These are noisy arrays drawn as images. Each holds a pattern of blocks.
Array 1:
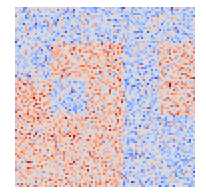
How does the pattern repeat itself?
no symmetry
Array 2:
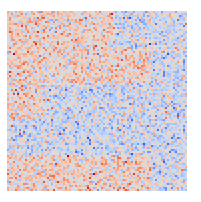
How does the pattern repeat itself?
no symmetry
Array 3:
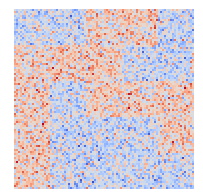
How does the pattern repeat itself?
no symmetry
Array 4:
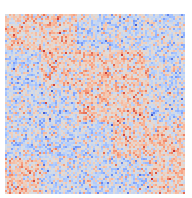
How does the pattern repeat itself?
mirrored about the diagonal from the bottom left
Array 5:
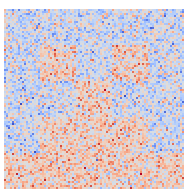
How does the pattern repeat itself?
left and right mirror each other
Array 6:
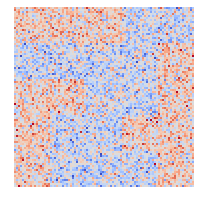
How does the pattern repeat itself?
no symmetry
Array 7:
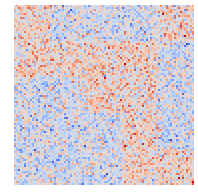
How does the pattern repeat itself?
mirrored about the diagonal from the bottom left
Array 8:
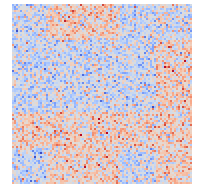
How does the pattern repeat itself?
no symmetry
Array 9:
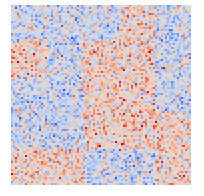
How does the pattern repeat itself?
no symmetry
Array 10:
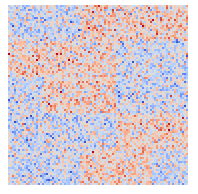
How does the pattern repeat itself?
no symmetry
